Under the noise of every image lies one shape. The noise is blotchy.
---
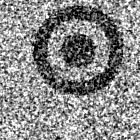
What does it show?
dark bullseye
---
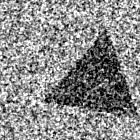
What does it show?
dark triangle
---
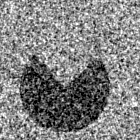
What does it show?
dark disc with a wedge cut out
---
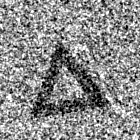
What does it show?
dark triangle frame
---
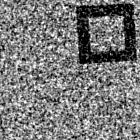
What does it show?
dark square frame, top right
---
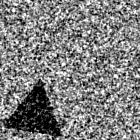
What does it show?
dark triangle, bottom left
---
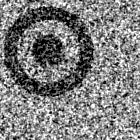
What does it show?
dark bullseye
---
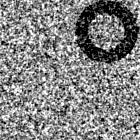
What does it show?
dark ring, top right
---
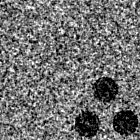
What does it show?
dark three dots, bottom right
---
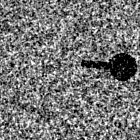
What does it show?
dark lollipop, middle right
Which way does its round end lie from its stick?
right
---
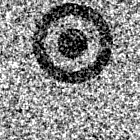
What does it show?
dark bullseye
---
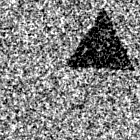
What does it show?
dark triangle
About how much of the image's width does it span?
half
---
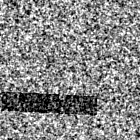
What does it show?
dark bar
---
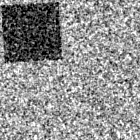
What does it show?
dark square, top left
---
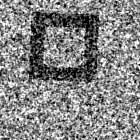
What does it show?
dark square frame
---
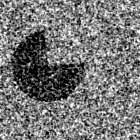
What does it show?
dark disc with a wedge cut out
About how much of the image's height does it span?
half
